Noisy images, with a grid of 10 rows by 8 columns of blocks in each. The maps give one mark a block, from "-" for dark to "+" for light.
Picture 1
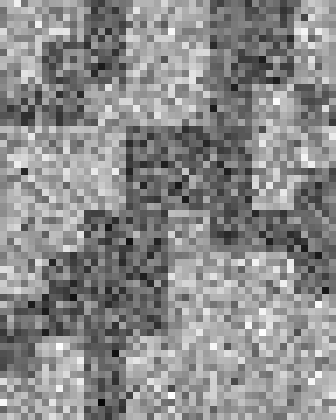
+ + - + + - - +
+ - - + + - - +
- - + + + - + -
+ + + - - - + +
+ + + - - - + -
+ + - - + - - -
+ - - - + + + -
- - - - + + + +
- + - + + + + +
+ + - + + + + +
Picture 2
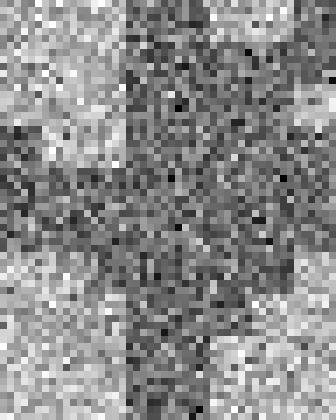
+ + + - - + + -
+ + + - - - - -
+ + + - - - - +
- + + - - - - -
- - - - - - - -
- - - - - - - -
+ + - - - - - +
+ + + - - - + +
+ + + - - + + +
+ + + - - + + +
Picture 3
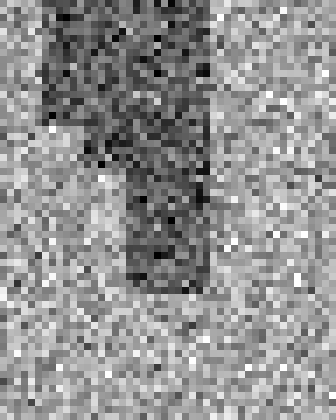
+ - - - - + + +
+ - - - - + + +
+ - - - - + + +
+ + - - - + + +
+ + + - - + + +
+ + + - - + + +
+ + + - - + + +
+ + + + + + + +
+ + + + + + + +
+ + + + + + + +
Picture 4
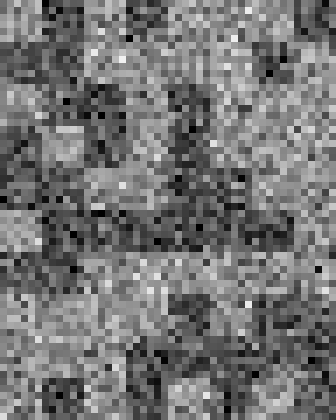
+ - + - + + + -
- - + + + + - +
+ - - + - + + +
- + - + - + + +
- - + + - - + +
+ - - - - - - +
- - + + + + + +
+ + + + - + - -
+ + + - - - - -
+ - + - + - + -
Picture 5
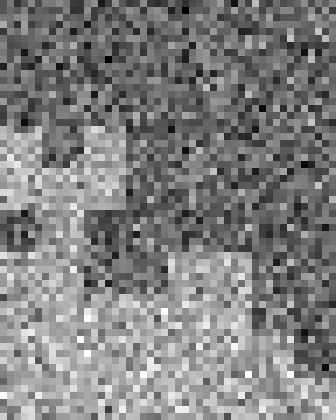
- - - - - - - -
- - - - - - - -
- - - - - - - -
+ - + - - - - -
+ + + - - - - -
- + - - - - - -
+ + - - + + - -
+ + + + + + - -
+ + + + + + + -
+ + + + + + + +
